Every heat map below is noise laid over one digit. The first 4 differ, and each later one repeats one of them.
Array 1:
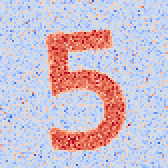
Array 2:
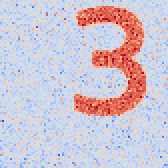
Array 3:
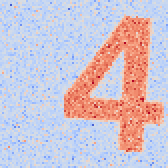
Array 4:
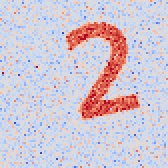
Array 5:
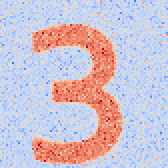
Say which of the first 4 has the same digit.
2
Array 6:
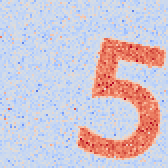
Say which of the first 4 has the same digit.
1
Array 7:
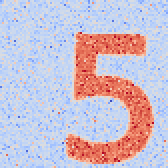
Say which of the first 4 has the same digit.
1
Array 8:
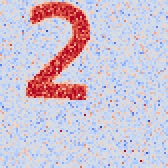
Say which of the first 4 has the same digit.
4
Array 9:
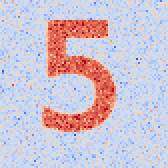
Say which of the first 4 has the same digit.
1
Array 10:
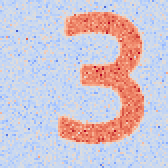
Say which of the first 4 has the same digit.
2
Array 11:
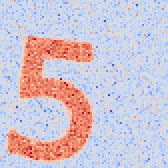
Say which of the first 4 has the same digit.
1
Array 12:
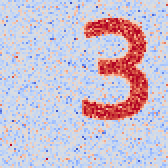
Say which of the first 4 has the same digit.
2
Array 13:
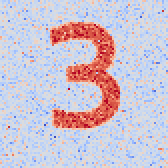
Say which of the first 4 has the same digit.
2
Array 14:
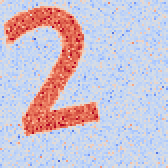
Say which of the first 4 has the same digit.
4
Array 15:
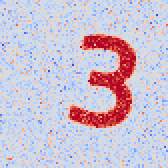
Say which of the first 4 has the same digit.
2
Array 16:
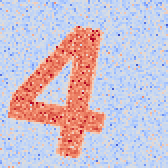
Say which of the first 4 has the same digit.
3
